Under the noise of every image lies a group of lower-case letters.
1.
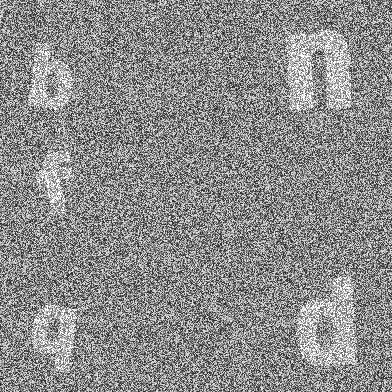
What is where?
top left: b; top right: n; middle left: f; bottom left: q; bottom right: d
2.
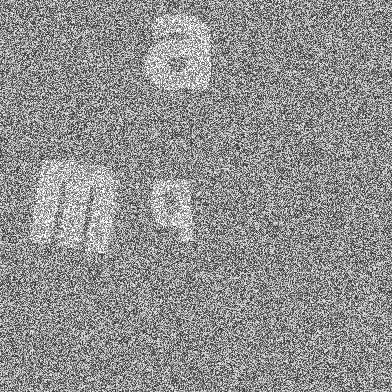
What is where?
top middle: a; middle left: m; centre: q
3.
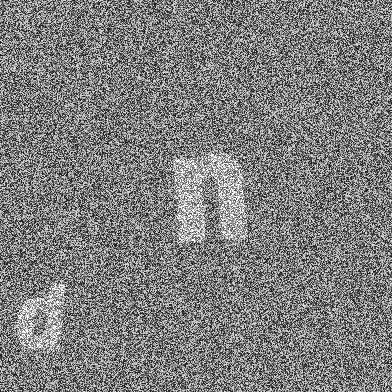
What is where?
centre: n; bottom left: d
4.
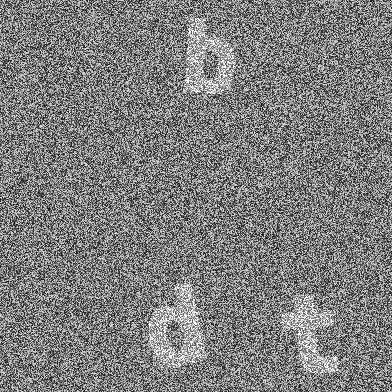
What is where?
top middle: b; bottom middle: d; bottom right: t
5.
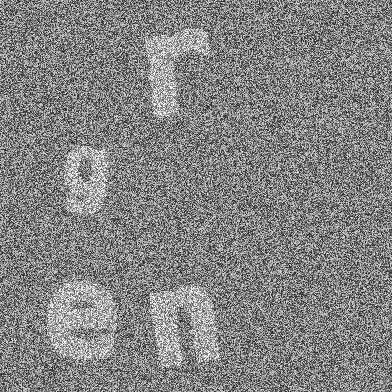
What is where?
top middle: r; middle left: g; bottom left: e; bottom middle: n
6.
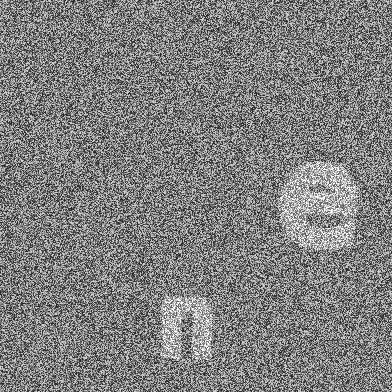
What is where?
middle right: e; bottom middle: n
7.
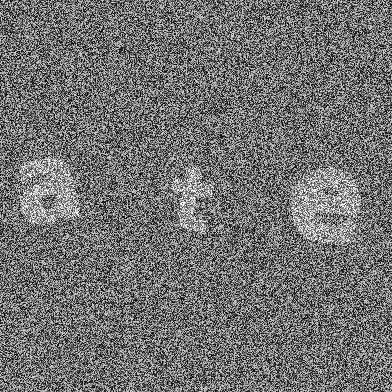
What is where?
middle left: a; centre: t; middle right: e
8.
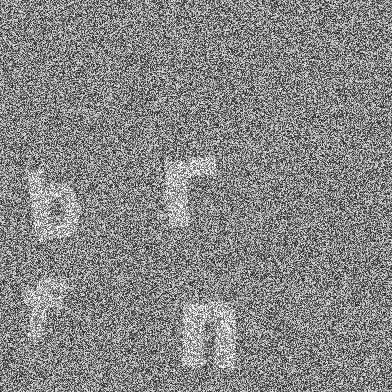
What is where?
middle left: b; centre: r; bottom left: f; bottom middle: n
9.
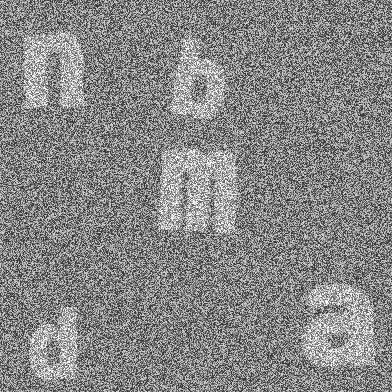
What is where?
top left: n; top middle: b; centre: m; bottom left: d; bottom right: a
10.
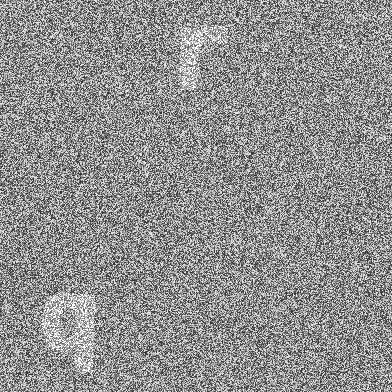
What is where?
top middle: r; bottom left: q
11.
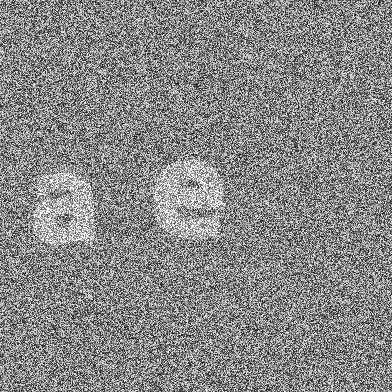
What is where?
middle left: a; centre: e
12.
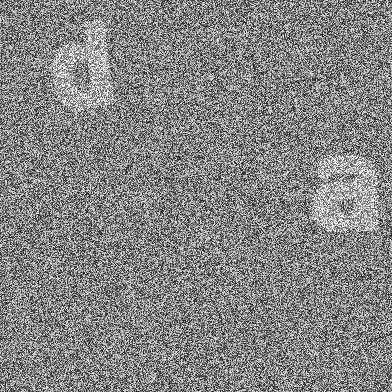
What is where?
top left: d; middle right: a
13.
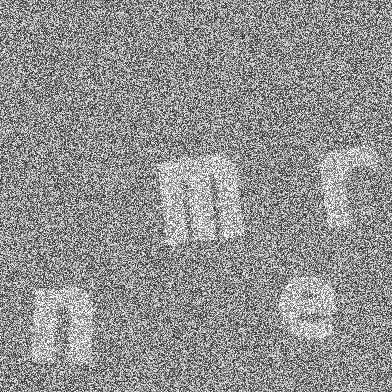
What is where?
centre: m; middle right: r; bottom left: n; bottom right: e
